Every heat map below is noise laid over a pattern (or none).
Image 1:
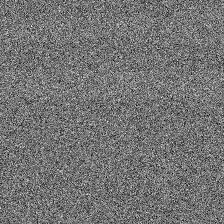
bands of rows
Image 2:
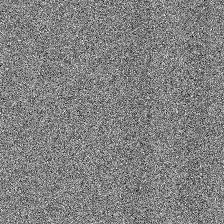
bands of columns
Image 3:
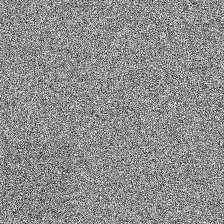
one block
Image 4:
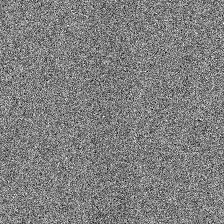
one band of columns
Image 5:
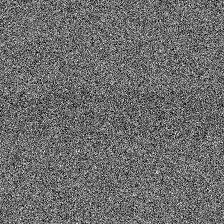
one band of rows
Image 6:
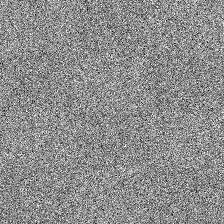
a checkerboard
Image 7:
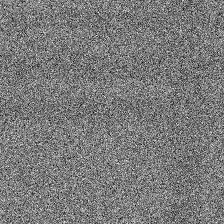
bands of rows crossing bands of columns
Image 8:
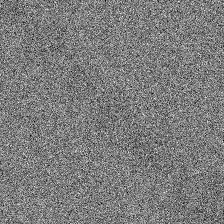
blocks along the diagonal
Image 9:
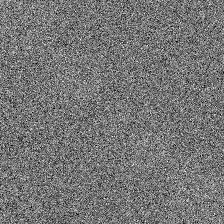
blocks along the diagonal
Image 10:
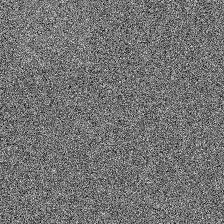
one block
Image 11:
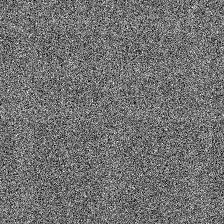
bands of rows crossing bands of columns
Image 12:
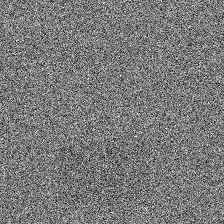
one block
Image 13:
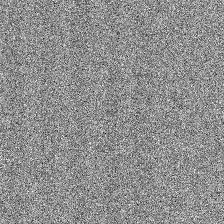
bands of columns
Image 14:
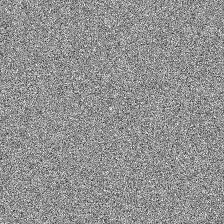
only noise
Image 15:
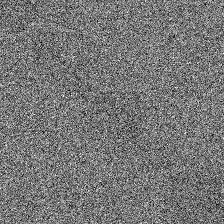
blocks along the diagonal
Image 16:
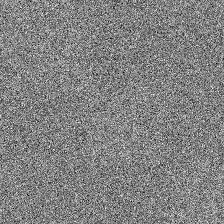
blocks along the diagonal
